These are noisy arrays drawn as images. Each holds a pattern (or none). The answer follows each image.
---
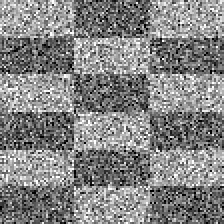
a checkerboard
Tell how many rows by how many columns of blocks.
6 by 3
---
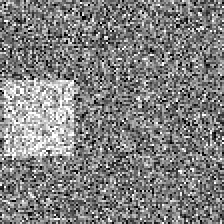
one block
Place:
middle left
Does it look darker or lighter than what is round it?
lighter
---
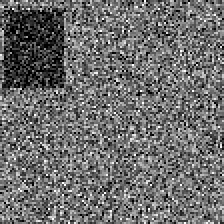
one block
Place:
top left
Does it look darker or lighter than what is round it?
darker
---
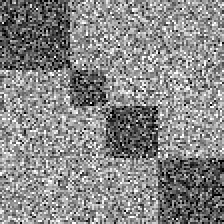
blocks along the diagonal
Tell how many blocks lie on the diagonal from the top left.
4
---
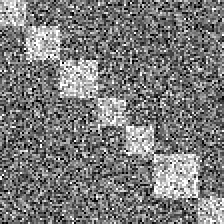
blocks along the diagonal
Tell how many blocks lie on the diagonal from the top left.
7
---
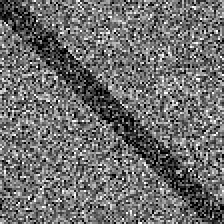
a diagonal band
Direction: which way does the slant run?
top left to bottom right
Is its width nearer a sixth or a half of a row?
a sixth
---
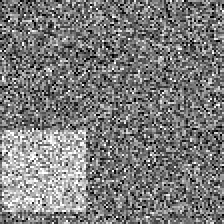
one block
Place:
bottom left
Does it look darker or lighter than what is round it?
lighter
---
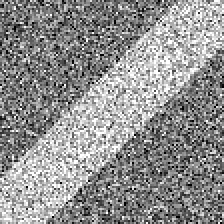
a diagonal band
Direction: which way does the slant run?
bottom left to top right
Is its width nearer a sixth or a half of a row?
a half
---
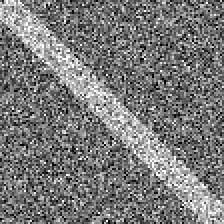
a diagonal band
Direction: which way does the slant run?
top left to bottom right
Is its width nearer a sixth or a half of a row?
a sixth
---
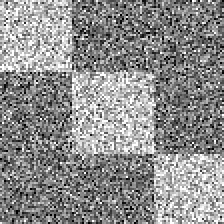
blocks along the diagonal
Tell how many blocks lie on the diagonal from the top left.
3
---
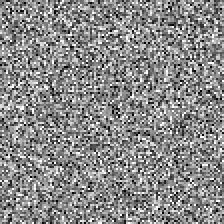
only noise
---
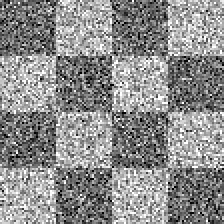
a checkerboard
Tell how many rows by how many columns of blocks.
4 by 4
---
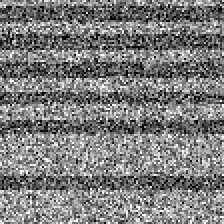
bands of rows
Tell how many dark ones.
6
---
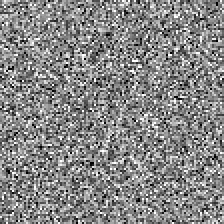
only noise
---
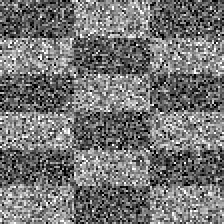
a checkerboard
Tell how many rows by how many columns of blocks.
6 by 3
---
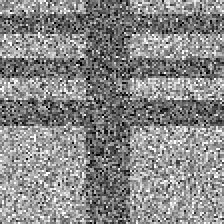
bands of rows crossing bands of columns
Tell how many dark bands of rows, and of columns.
3 and 1
